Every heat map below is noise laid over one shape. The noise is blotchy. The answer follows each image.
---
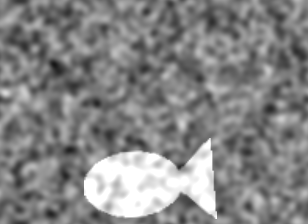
fish
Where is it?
bottom middle
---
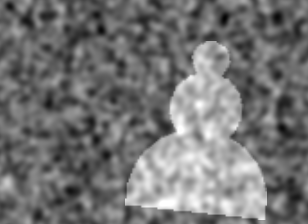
chess pawn
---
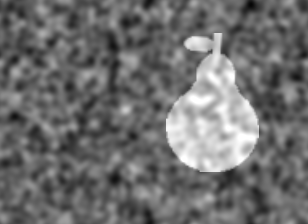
pear
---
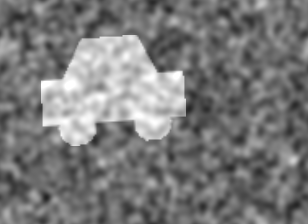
car
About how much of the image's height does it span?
half
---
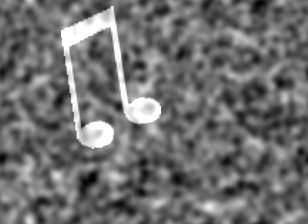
pair of musical notes
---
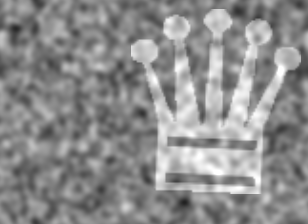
chess queen
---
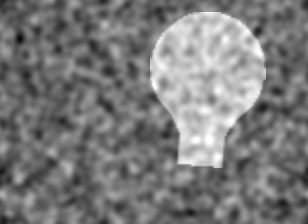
light bulb
